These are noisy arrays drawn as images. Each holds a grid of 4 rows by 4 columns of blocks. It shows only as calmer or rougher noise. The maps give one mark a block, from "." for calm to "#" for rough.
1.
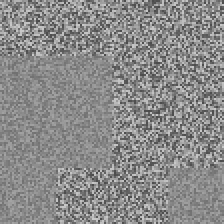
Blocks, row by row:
# # # #
. . # #
. . # #
. # # .
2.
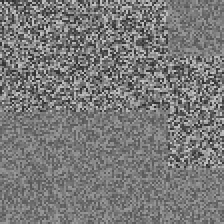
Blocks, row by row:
# # # .
# # # #
. . . #
. . . .
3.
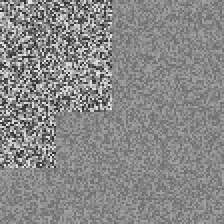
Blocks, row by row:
# # . .
# # . .
# . . .
. . . .
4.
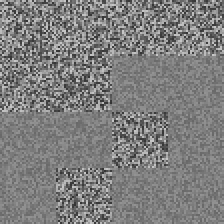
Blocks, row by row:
# # # #
# # . .
. . # .
. # . .
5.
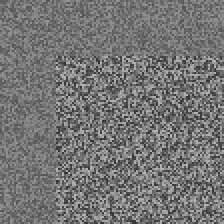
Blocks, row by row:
. . . .
. # # #
. # # #
. # # #
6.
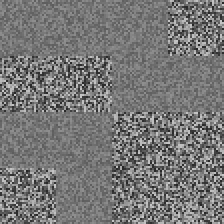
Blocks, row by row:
. . . #
# # . .
. . # #
# . # #
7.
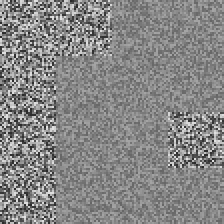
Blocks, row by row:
# # . .
# . . .
# . . #
# . . .
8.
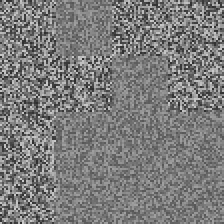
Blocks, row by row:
# . # #
# # . #
# . . .
# . . .
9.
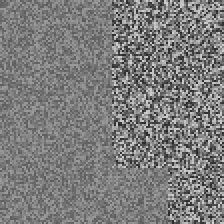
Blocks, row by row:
. . # #
. . # #
. . # #
. . . #
